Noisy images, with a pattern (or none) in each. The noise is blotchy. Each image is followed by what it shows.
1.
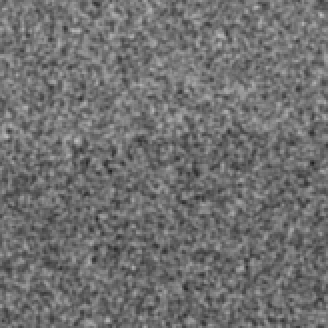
a sharp edge
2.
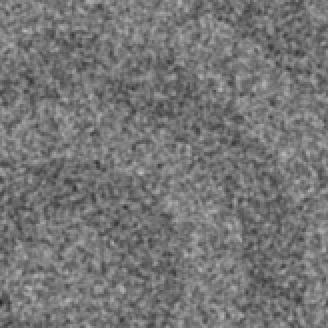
rings round one point
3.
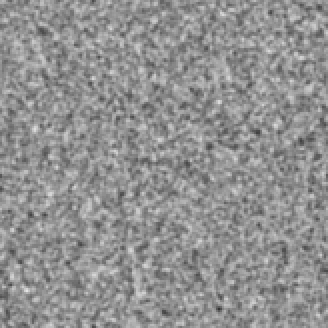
only noise
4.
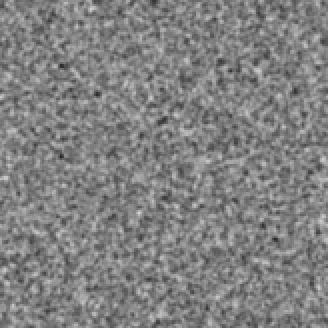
only noise
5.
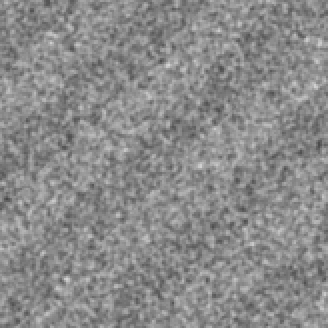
diagonal stripes
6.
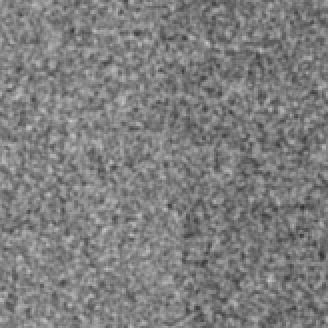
a sharp edge
